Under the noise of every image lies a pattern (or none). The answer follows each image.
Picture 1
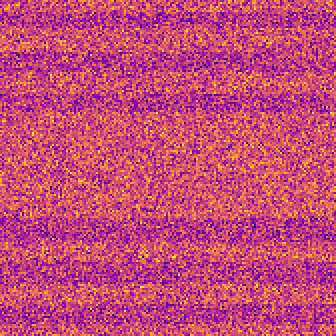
bands of rows
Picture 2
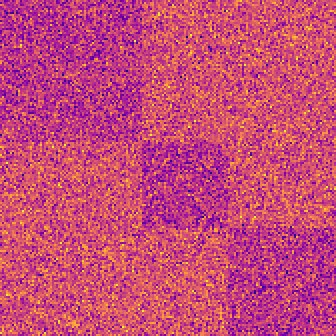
blocks along the diagonal
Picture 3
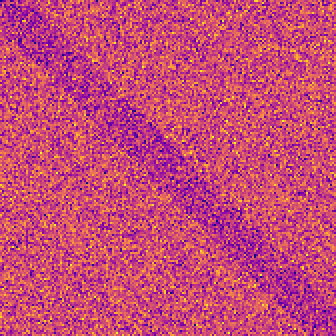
a diagonal band
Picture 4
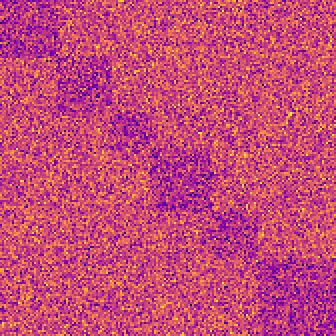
blocks along the diagonal
